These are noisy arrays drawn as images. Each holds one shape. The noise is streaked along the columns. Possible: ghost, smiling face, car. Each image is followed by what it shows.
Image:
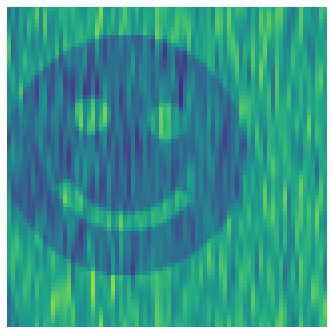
smiling face
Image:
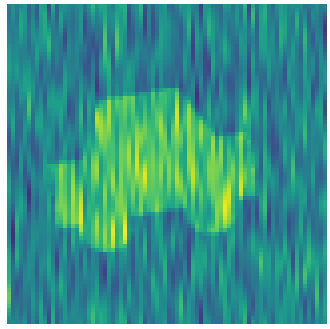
car
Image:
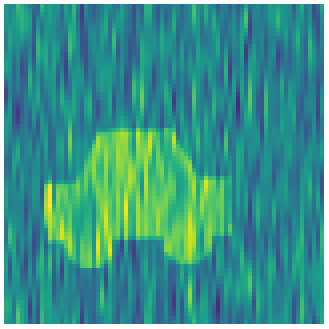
car
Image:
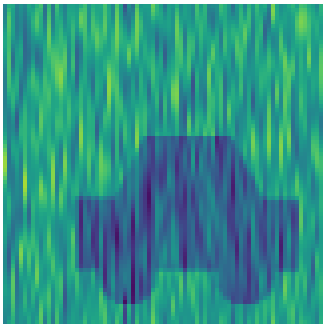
car
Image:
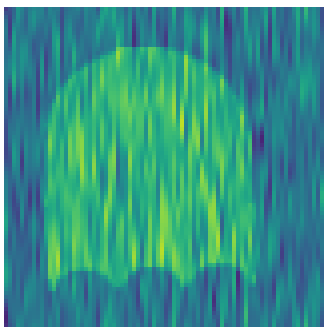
ghost
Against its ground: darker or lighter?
lighter
